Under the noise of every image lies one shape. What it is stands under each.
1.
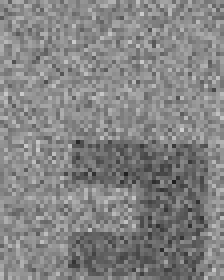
dark square with a notch
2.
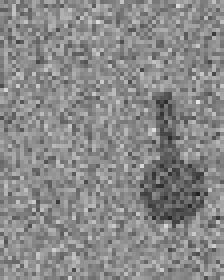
dark lollipop
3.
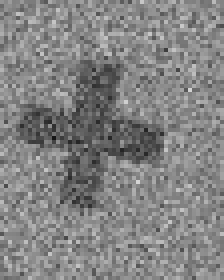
dark cross
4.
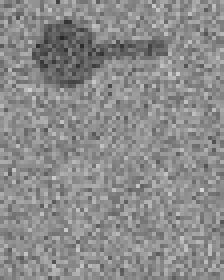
dark lollipop
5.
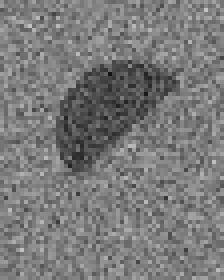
dark half disc
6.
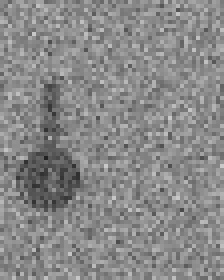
dark lollipop
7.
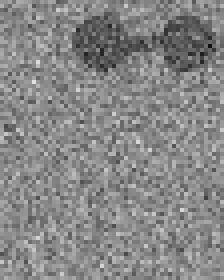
dark dumbbell
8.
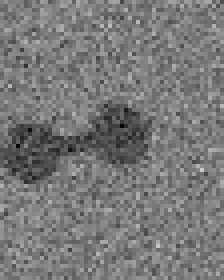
dark dumbbell
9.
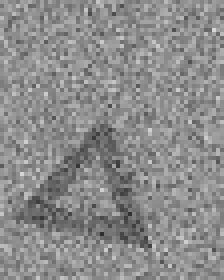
dark triangle frame
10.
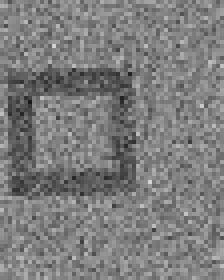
dark square frame
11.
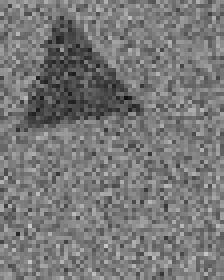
dark triangle
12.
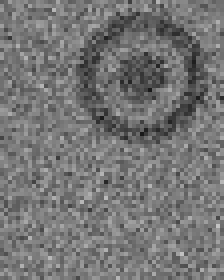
dark bullseye
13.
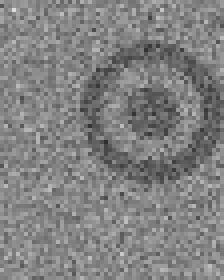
dark bullseye
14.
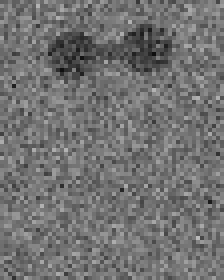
dark dumbbell
